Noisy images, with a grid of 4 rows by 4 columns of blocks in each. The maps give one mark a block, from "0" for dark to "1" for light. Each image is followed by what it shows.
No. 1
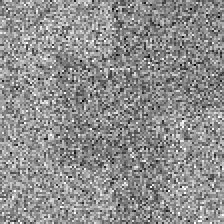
1 1 0 0
1 0 0 0
1 0 0 1
1 1 0 1
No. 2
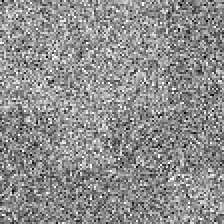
1 1 1 0
1 1 1 0
0 1 0 0
0 0 0 1
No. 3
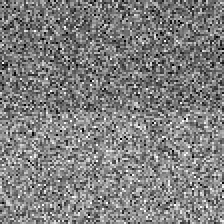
0 0 0 0
0 0 0 0
1 1 1 1
1 1 1 1
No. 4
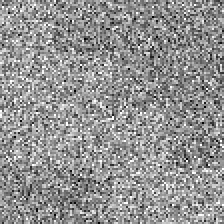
1 0 0 0
1 1 0 0
1 1 1 0
0 0 1 1
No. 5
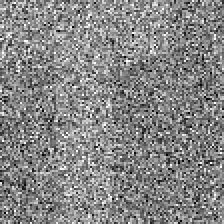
1 1 1 0
0 1 0 0
0 1 0 0
0 1 0 0
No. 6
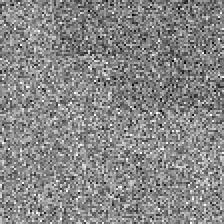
1 0 0 0
1 1 0 0
1 1 1 1
1 1 1 1
